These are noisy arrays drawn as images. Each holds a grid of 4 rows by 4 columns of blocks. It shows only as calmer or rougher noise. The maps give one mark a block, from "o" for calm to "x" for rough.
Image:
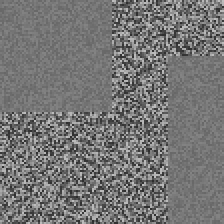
o o x x
o o x o
x x x o
x x x o
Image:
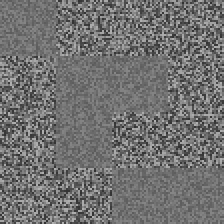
o x x x
x o o x
x o x x
x x o o
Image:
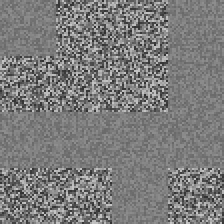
o x x o
x x x o
o o o o
x x o x
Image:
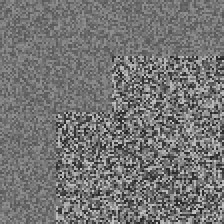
o o o o
o o x x
o x x x
o x x x
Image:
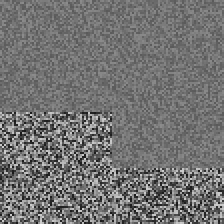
o o o o
o o o o
x x o o
x x x x
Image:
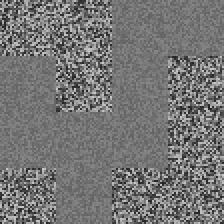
x x o o
o x o x
o o o x
x o x x
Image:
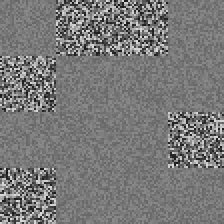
o x x o
x o o o
o o o x
x o o o
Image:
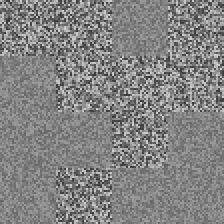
x x o x
o x x x
o o x o
o x o o
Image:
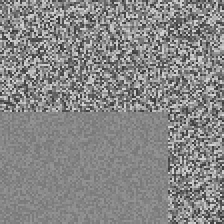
x x x x
x x x x
o o o x
o o o x
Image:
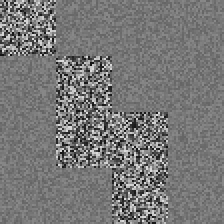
x o o o
o x o o
o x x o
o o x o
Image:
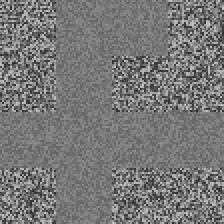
x o o x
x o x x
o o o o
x o x x
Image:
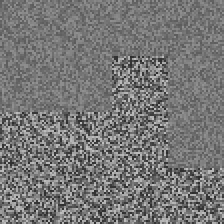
o o o o
o o x o
x x x o
x x x x
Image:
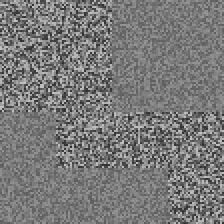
x x o o
x x o o
o x x x
o o o x
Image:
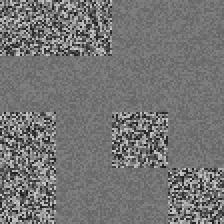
x x o o
o o o o
x o x o
x o o x
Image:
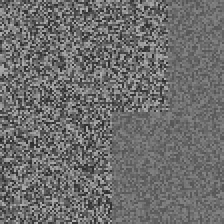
x x x o
x x x o
x x o o
x x o o
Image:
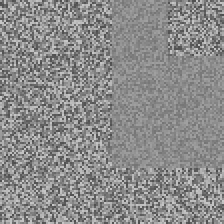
x x o x
x x o o
x x o o
x x x x
